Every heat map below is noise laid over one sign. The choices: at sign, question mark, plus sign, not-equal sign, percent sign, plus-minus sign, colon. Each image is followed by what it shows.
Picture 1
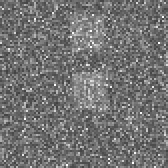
colon
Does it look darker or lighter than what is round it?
lighter
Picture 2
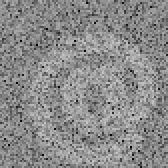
at sign
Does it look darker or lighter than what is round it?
lighter
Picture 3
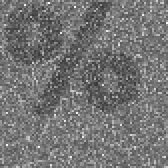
percent sign
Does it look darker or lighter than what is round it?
darker
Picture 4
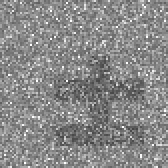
plus-minus sign
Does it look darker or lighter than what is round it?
darker
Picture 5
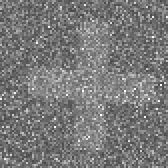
plus sign
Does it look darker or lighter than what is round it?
lighter
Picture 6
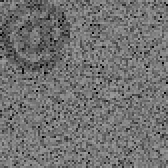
at sign
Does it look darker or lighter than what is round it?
darker
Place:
top left
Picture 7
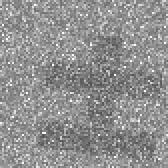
plus-minus sign
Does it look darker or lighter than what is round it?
darker
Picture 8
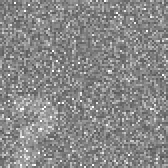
question mark
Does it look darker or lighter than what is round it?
lighter
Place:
bottom left
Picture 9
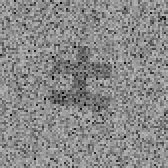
plus-minus sign
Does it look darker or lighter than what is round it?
darker
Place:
centre
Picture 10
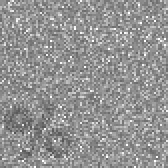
percent sign
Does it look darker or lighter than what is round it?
darker
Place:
bottom left
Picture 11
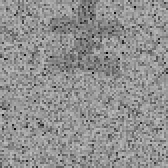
plus-minus sign
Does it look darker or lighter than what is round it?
darker
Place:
top middle
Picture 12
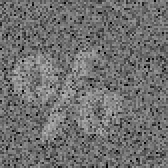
percent sign
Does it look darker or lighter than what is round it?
lighter
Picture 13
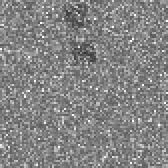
colon
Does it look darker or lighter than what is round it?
darker
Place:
top middle
